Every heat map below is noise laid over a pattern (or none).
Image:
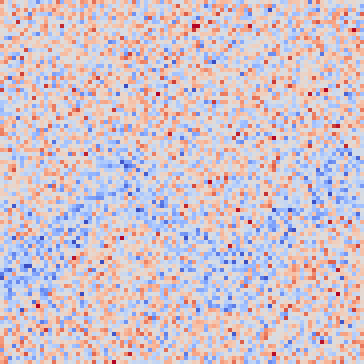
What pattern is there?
a wavy band
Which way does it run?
left to right
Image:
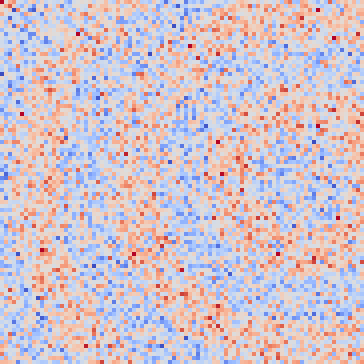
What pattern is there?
rings round one point
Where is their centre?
middle right
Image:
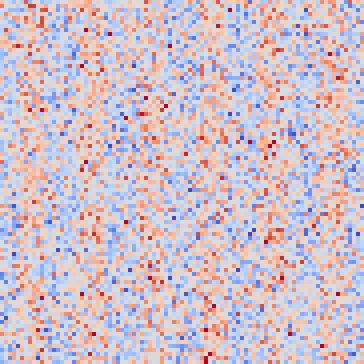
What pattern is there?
vertical stripes
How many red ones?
6
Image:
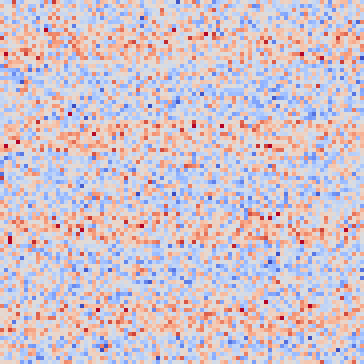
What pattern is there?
horizontal stripes
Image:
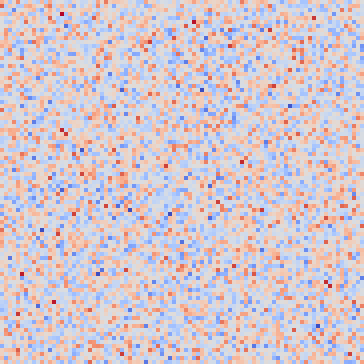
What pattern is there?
only noise
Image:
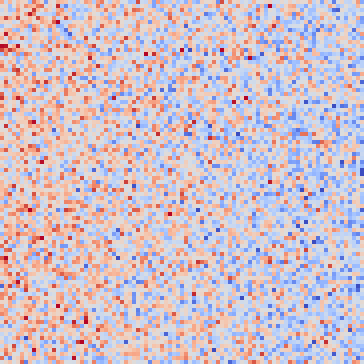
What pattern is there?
a smooth slope
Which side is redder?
left
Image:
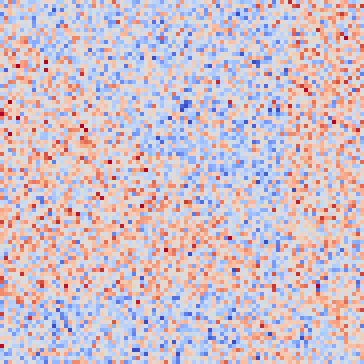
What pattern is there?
spokes from one point
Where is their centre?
bottom right
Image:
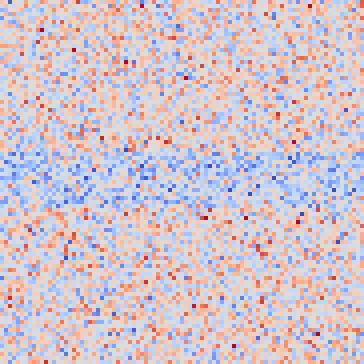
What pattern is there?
one horizontal stripe
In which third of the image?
middle
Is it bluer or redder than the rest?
bluer
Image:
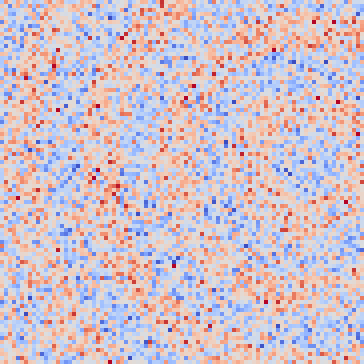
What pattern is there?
rings round one point
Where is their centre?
middle right
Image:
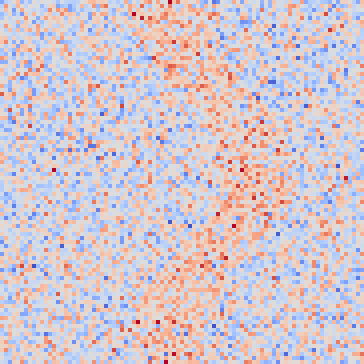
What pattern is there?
a wavy band
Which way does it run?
top to bottom
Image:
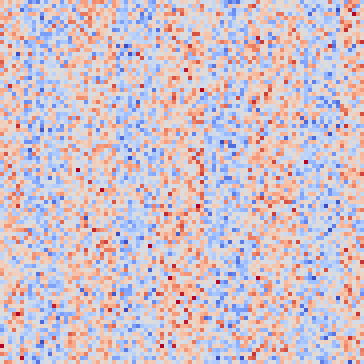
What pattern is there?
vertical stripes
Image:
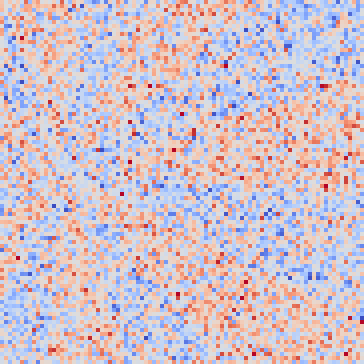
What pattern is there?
spokes from one point
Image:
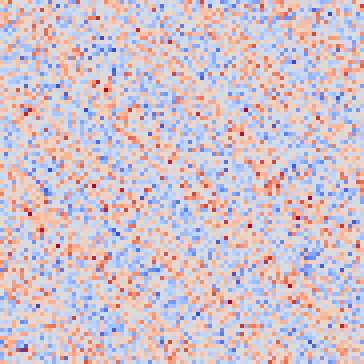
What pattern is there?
diagonal stripes
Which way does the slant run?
top left to bottom right
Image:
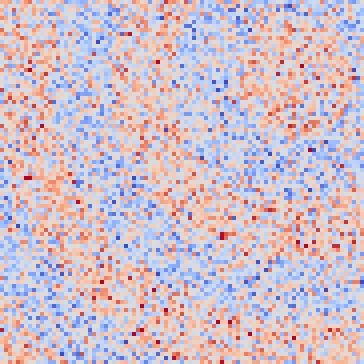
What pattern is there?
rings round one point
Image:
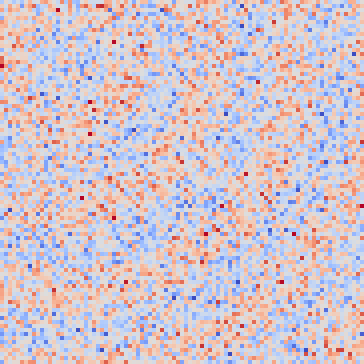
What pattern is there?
rings round one point
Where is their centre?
top left
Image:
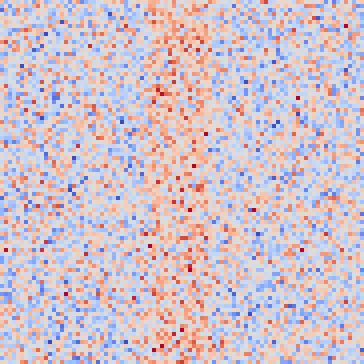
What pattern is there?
one vertical stripe
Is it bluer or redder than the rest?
redder
